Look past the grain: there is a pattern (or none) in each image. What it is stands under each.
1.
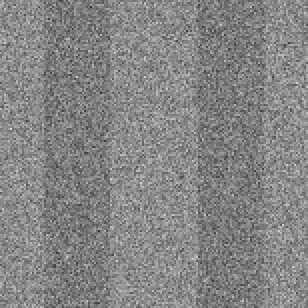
vertical stripes
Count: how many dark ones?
2
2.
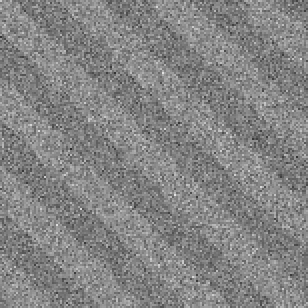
diagonal stripes
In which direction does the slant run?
top left to bottom right
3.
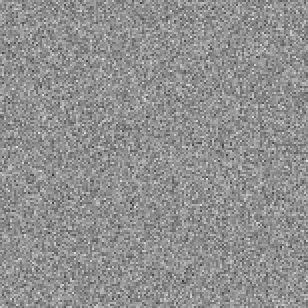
only noise
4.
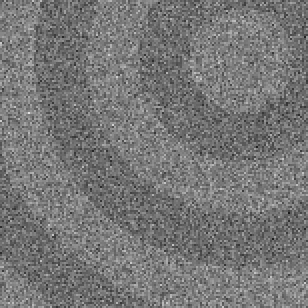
rings round one point
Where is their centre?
top right
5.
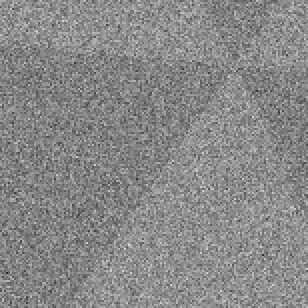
spokes from one point
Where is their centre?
top right
